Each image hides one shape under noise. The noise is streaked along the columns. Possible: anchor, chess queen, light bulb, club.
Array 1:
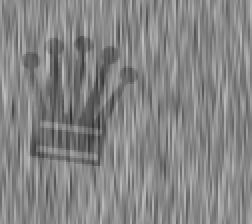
chess queen
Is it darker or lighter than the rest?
darker
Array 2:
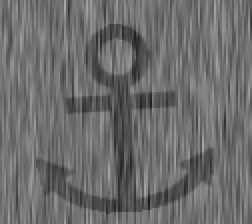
anchor
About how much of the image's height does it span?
nearly all
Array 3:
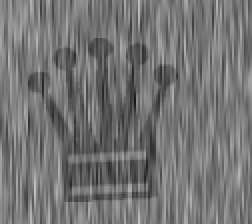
chess queen
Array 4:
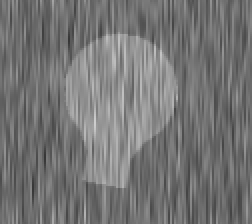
light bulb
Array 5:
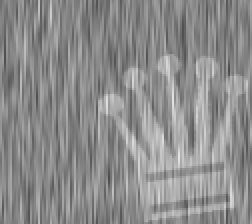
chess queen
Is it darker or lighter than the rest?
lighter
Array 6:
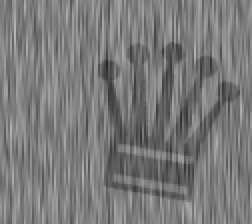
chess queen
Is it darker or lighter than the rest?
darker
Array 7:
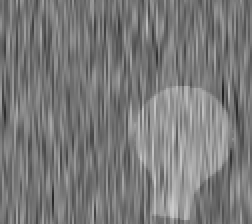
light bulb
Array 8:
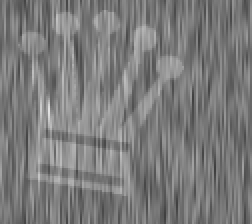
chess queen
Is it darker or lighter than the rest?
lighter
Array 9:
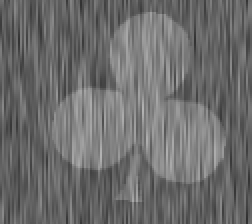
club
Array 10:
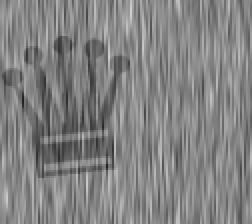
chess queen
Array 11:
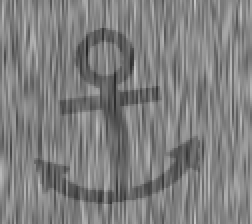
anchor
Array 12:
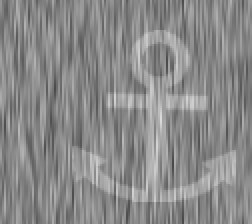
anchor
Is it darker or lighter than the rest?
lighter
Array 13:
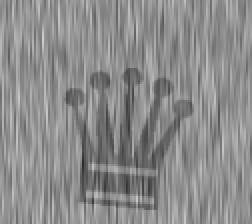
chess queen
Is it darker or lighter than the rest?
darker
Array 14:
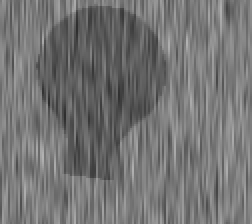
light bulb
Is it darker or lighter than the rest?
darker
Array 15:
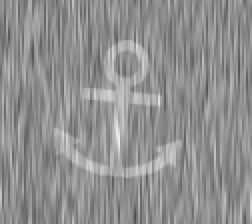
anchor
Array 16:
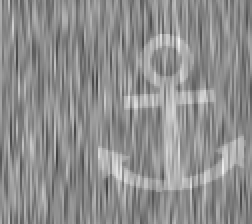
anchor
